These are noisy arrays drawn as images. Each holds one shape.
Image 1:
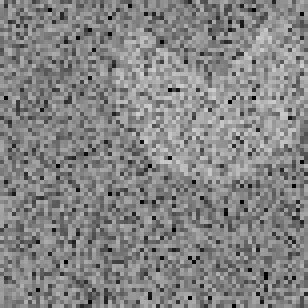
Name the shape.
disc with a wedge cut out
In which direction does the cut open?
up
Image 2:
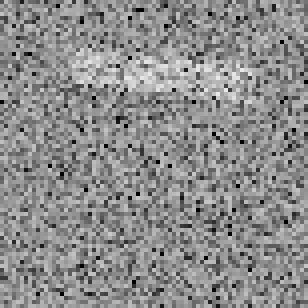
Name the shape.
bar
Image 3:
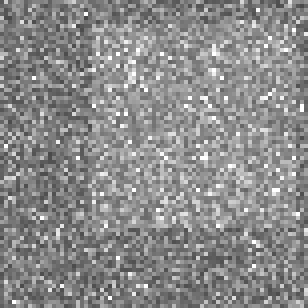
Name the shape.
square
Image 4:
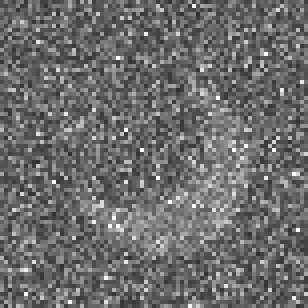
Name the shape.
crescent
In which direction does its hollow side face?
up and left
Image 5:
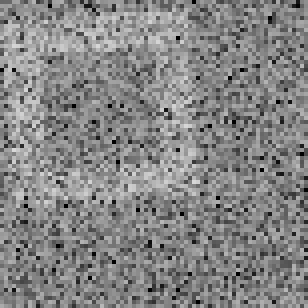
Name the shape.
square frame
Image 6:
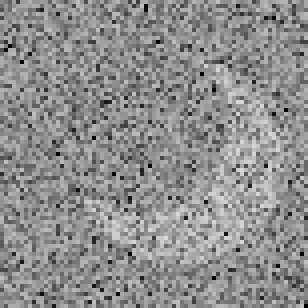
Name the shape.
crescent
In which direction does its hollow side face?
up and left
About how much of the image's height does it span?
two thirds
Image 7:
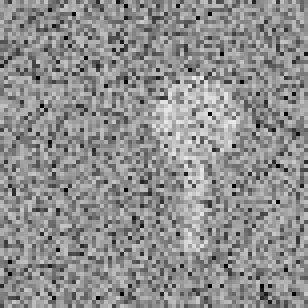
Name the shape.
lollipop
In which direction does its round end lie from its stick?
up
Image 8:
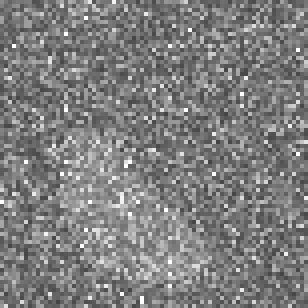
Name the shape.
half disc
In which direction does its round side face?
down and left
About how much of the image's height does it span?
half
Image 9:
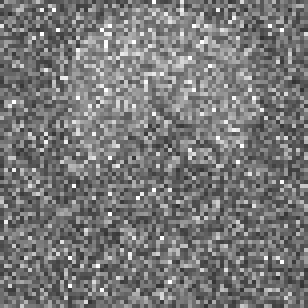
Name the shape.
disc with a wedge cut out
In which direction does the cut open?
down
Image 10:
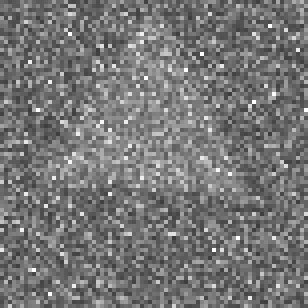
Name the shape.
triangle
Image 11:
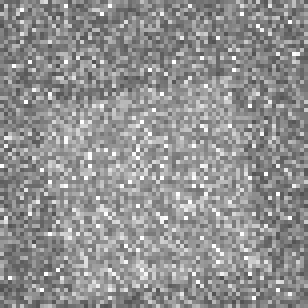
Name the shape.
square
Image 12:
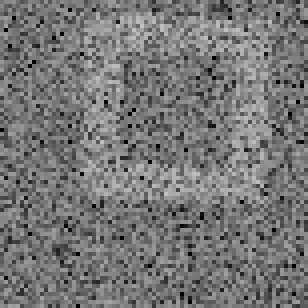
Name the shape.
square frame
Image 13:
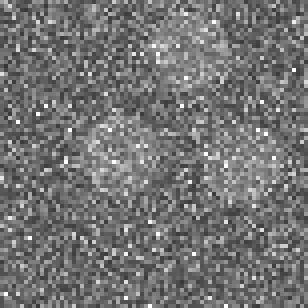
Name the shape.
three dots
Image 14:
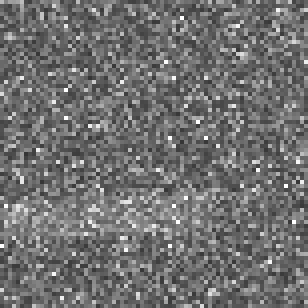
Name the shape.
bar
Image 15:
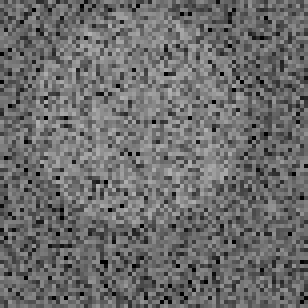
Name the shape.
disc
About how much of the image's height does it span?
two thirds
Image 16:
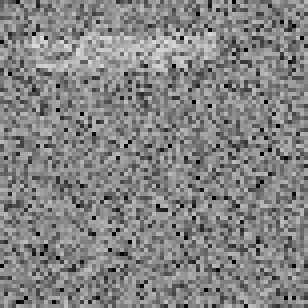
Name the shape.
bar
